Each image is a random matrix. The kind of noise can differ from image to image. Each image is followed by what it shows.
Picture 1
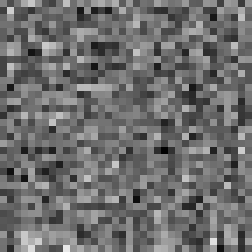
low rank plus noise
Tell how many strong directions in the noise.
two
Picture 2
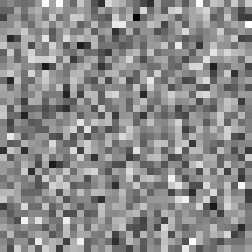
independent entries
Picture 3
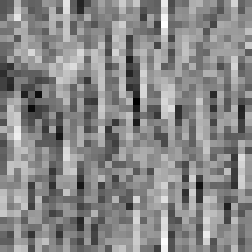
streaked along the columns
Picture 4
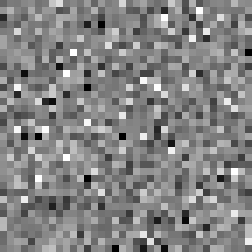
heavy tails
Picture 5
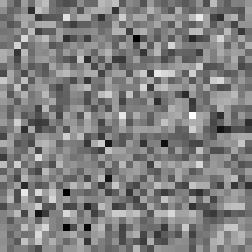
low rank plus noise
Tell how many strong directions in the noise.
one
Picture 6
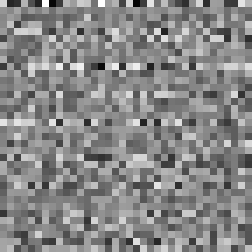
rows of uneven size
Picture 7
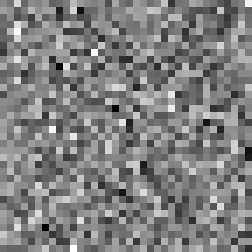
independent entries
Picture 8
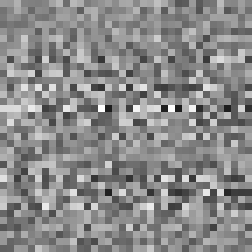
rows of uneven size
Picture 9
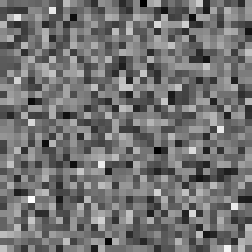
independent entries
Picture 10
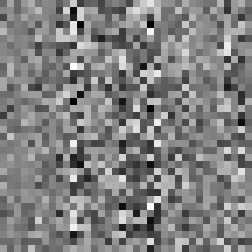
columns of uneven size
